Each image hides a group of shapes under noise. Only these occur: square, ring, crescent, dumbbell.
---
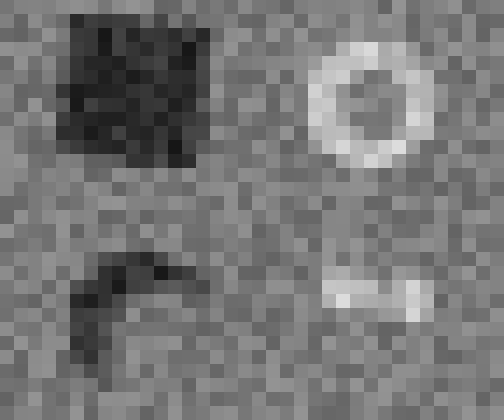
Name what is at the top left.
square
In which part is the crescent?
bottom left
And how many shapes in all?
4
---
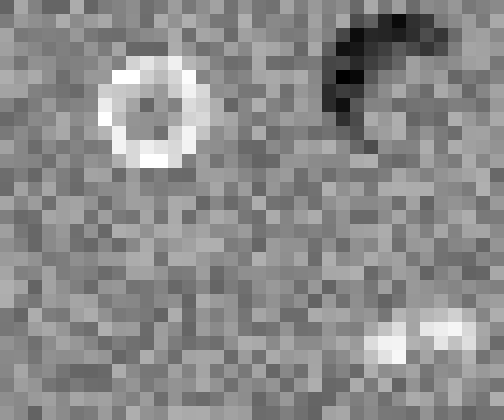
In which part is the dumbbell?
bottom right
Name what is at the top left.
ring
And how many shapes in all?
3
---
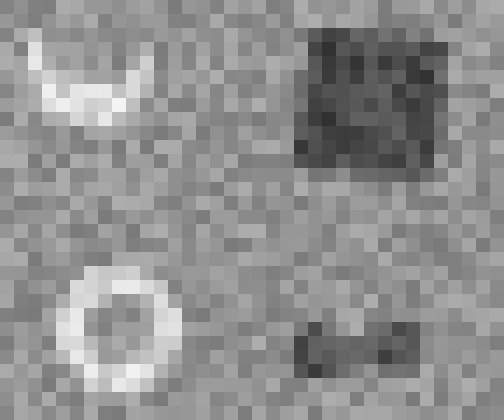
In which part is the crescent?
top left
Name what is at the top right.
square
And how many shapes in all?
4
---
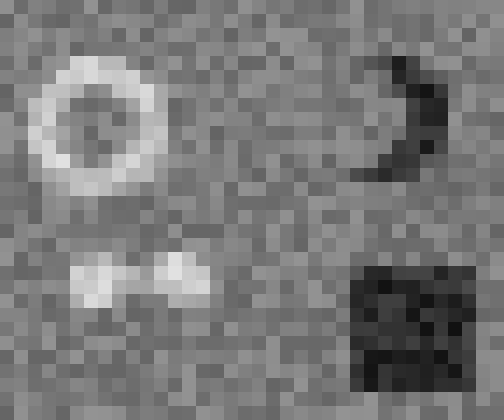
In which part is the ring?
top left
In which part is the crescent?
top right
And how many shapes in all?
4
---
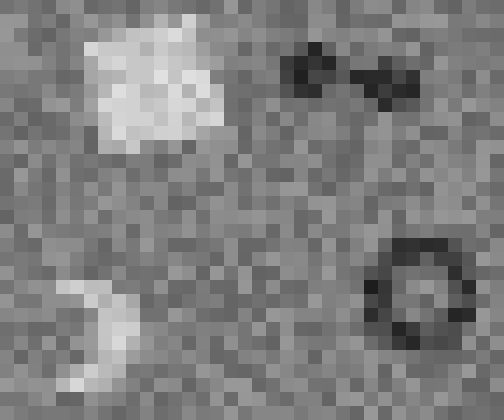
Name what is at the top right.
dumbbell
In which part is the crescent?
bottom left
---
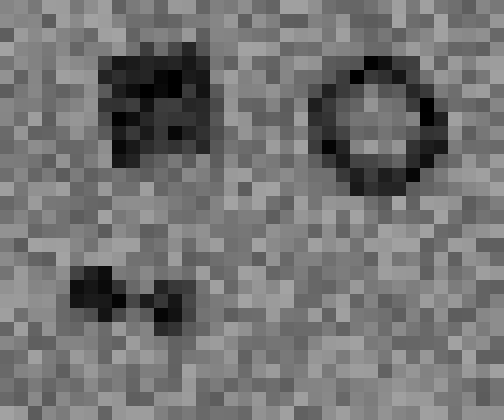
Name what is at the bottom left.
dumbbell
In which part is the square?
top left
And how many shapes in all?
3
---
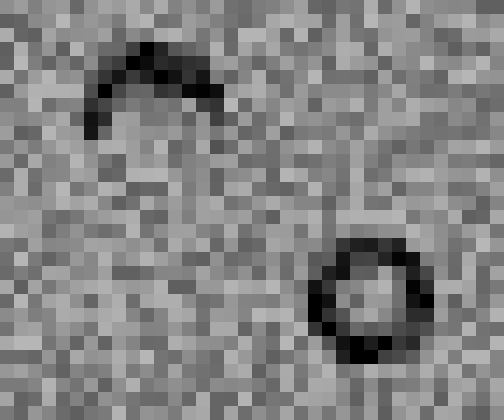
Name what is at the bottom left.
nothing
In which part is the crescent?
top left
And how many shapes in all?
2
